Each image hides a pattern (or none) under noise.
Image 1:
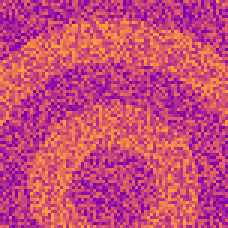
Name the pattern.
rings round one point
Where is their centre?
bottom middle
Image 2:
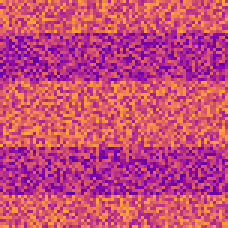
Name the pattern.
horizontal stripes
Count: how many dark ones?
2
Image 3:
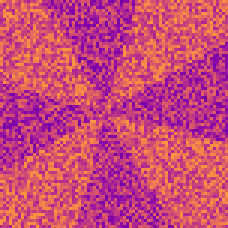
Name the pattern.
spokes from one point
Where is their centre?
centre
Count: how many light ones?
4
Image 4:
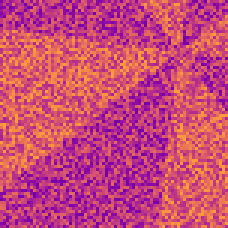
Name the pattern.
spokes from one point
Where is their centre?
top right
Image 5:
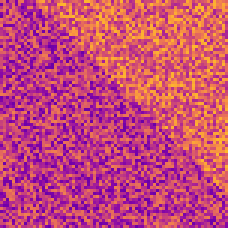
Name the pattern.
a sharp edge
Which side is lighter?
top right
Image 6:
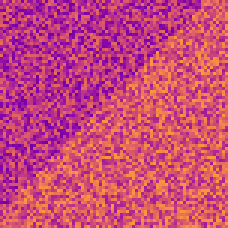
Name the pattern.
a sharp edge
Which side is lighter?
bottom right
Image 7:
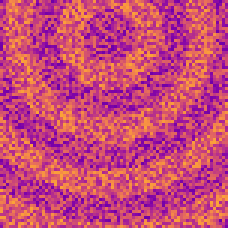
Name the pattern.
rings round one point
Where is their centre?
top middle
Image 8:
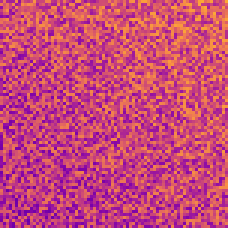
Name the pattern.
a smooth slope
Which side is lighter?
top right
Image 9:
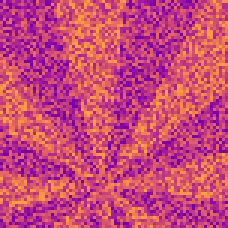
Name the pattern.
spokes from one point
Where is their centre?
bottom middle
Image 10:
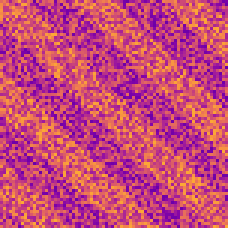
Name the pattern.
diagonal stripes
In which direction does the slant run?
top left to bottom right
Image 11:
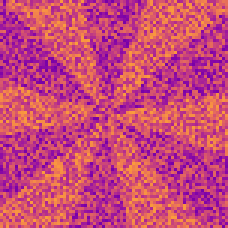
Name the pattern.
spokes from one point
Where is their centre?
centre
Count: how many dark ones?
6
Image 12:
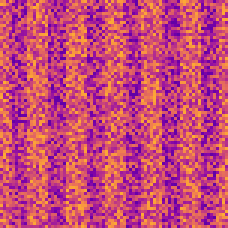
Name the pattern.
vertical stripes
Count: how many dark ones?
6
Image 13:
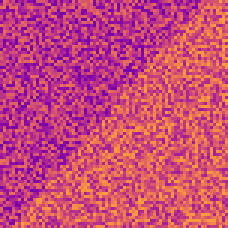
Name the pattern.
a sharp edge
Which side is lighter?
bottom right
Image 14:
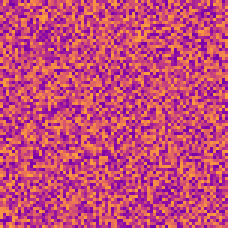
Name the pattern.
only noise
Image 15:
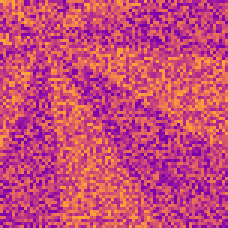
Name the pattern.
spokes from one point
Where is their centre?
top left
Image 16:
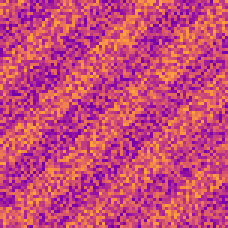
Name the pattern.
diagonal stripes
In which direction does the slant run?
bottom left to top right
